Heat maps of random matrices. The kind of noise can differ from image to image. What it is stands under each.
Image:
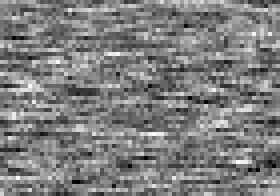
streaked along the rows
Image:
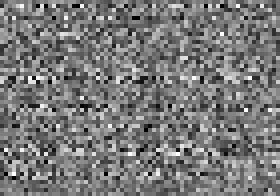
rows of uneven size
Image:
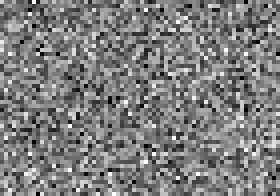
independent entries
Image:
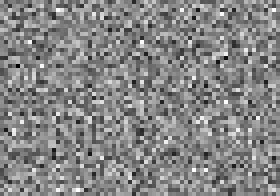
low rank plus noise
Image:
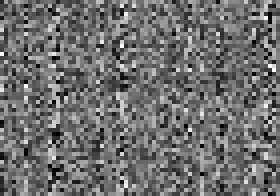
columns of uneven size
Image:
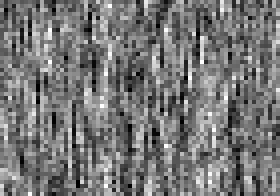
streaked along the columns
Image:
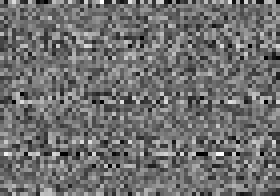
rows of uneven size
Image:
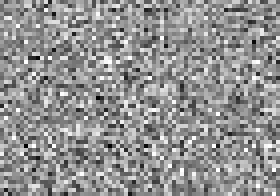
low rank plus noise
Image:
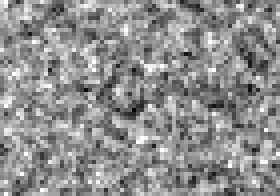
blotchy
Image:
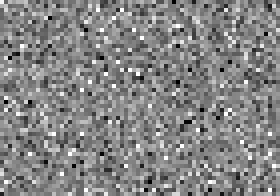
heavy tails
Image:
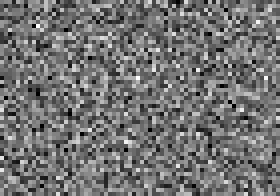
independent entries
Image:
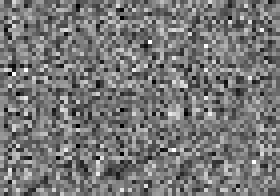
low rank plus noise
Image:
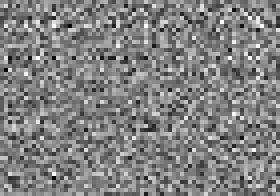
low rank plus noise
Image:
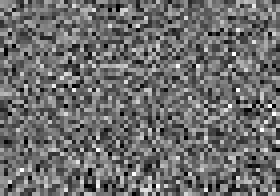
low rank plus noise
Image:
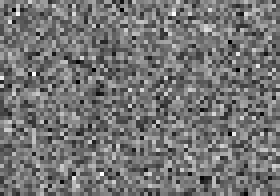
independent entries
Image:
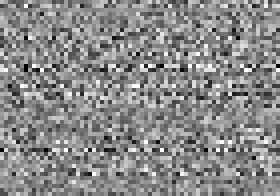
rows of uneven size
